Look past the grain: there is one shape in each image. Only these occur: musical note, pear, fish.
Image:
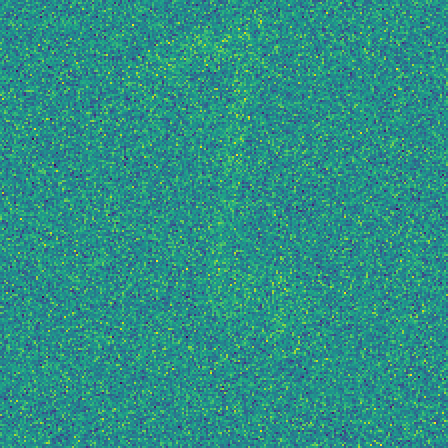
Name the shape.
musical note
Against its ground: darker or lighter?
lighter
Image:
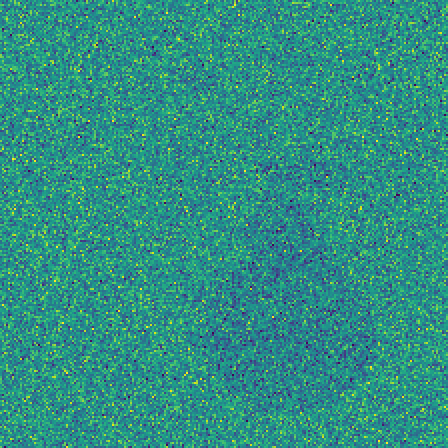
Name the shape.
pear
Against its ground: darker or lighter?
darker
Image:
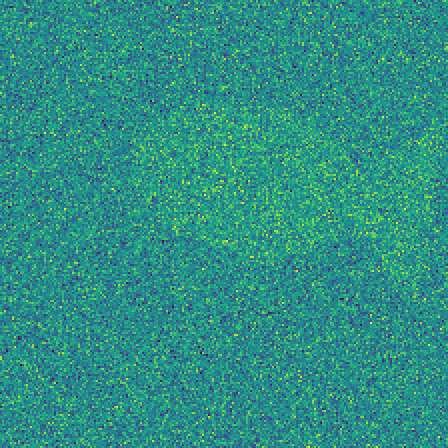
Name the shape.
fish
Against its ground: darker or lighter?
lighter
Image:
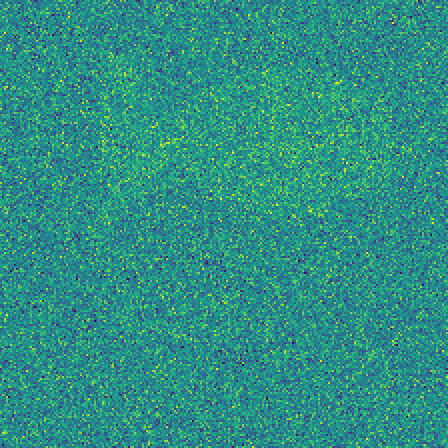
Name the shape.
fish
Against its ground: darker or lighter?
lighter
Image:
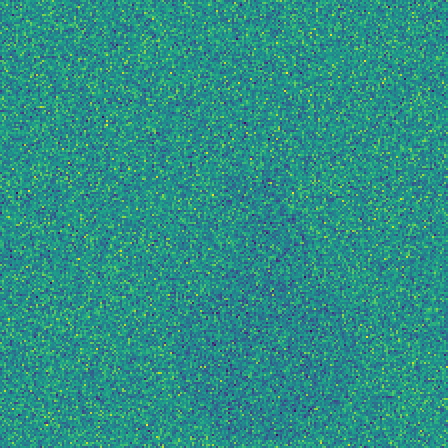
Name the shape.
pear
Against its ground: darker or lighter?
darker
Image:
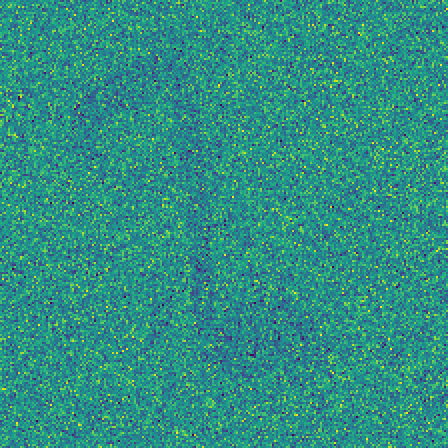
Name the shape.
musical note
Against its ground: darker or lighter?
darker
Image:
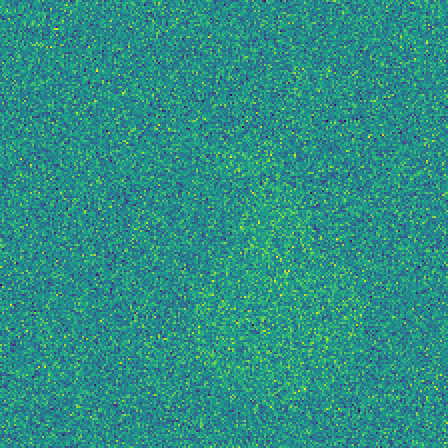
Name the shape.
pear
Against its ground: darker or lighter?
lighter
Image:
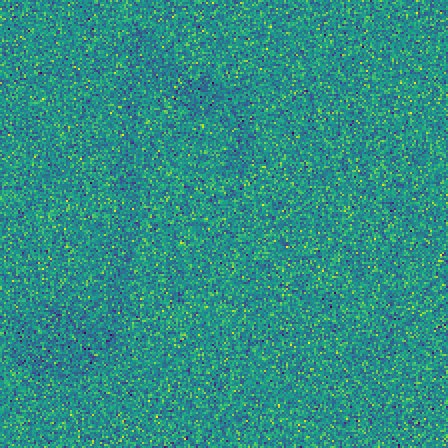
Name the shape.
musical note
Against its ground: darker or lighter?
darker
